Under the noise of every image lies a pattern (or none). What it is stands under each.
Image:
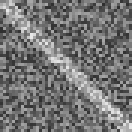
a diagonal band
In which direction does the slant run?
top left to bottom right
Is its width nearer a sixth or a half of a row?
a sixth
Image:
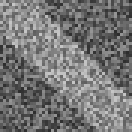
a diagonal band
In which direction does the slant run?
top left to bottom right
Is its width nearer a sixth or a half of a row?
a half
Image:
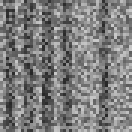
bands of columns
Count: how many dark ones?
5
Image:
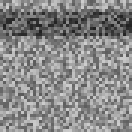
one band of rows
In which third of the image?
top
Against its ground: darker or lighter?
darker
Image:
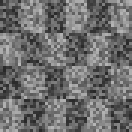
a checkerboard
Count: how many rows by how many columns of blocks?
4 by 6
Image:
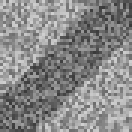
a diagonal band
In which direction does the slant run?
bottom left to top right
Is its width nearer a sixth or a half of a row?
a half
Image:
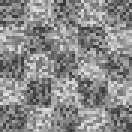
a checkerboard
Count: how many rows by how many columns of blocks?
5 by 5
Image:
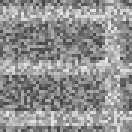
bands of rows crossing bands of columns
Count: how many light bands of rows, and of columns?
3 and 1
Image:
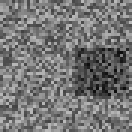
one block
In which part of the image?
middle right
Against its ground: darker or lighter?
darker
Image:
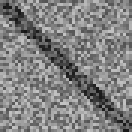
a diagonal band
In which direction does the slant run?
top left to bottom right
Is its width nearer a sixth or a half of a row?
a sixth
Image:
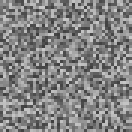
only noise
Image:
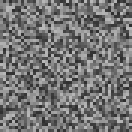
only noise
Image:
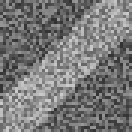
a diagonal band
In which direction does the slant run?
bottom left to top right
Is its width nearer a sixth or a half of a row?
a half
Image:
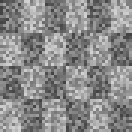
a checkerboard
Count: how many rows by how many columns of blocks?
4 by 6
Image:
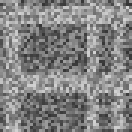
bands of rows crossing bands of columns
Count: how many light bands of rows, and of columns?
2 and 3
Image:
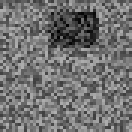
one block
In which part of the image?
top middle
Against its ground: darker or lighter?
darker
